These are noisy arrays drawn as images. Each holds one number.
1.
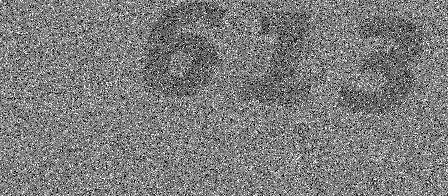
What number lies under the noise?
613
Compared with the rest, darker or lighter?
darker
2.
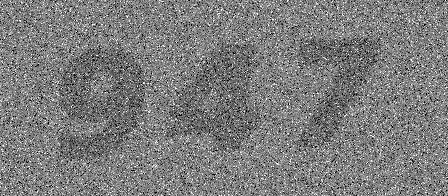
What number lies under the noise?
947
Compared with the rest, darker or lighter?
darker
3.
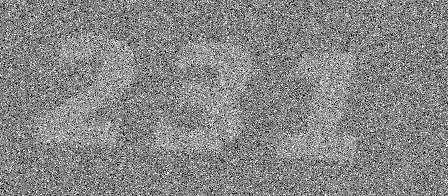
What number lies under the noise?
231
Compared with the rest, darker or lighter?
lighter
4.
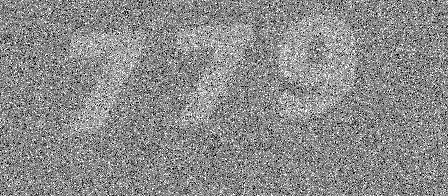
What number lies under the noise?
779
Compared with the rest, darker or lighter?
lighter
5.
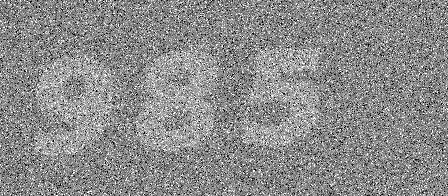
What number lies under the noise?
985
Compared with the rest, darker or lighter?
lighter
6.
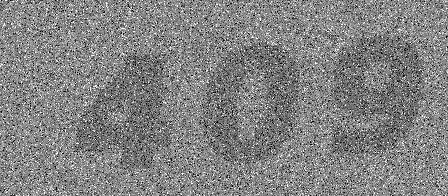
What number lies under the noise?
409
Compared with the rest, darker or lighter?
darker
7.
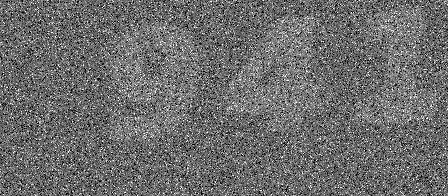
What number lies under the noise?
941
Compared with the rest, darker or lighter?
lighter
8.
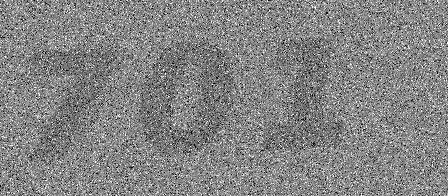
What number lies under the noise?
701
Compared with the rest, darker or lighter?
darker
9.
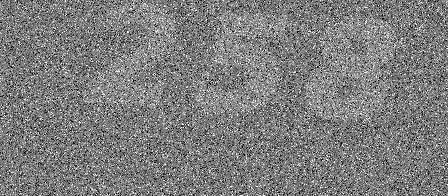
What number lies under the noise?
258
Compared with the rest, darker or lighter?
lighter
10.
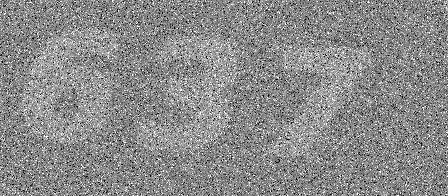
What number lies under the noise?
637
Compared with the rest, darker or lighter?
lighter
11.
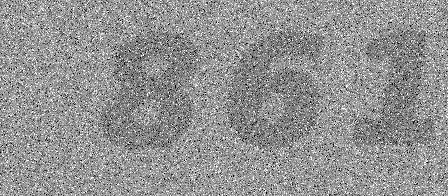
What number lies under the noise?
861
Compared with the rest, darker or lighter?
darker
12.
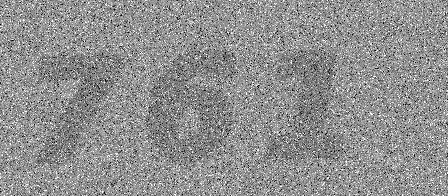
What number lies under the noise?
761
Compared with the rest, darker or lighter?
darker
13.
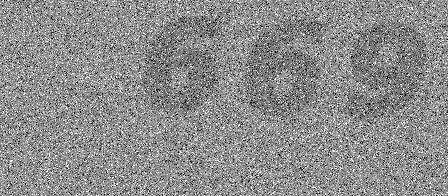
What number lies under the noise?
669
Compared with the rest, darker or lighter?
darker
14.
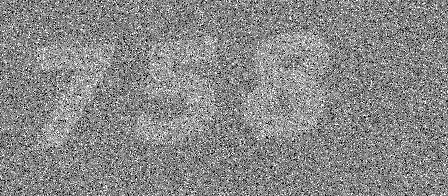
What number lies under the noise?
758
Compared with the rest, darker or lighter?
lighter
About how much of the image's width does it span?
two thirds
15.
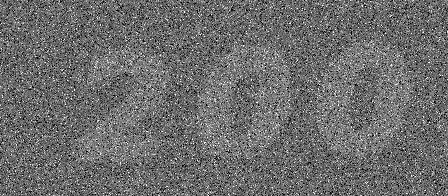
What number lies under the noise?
200
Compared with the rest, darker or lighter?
lighter
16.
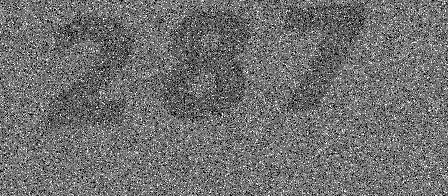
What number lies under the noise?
287
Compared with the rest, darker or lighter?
darker
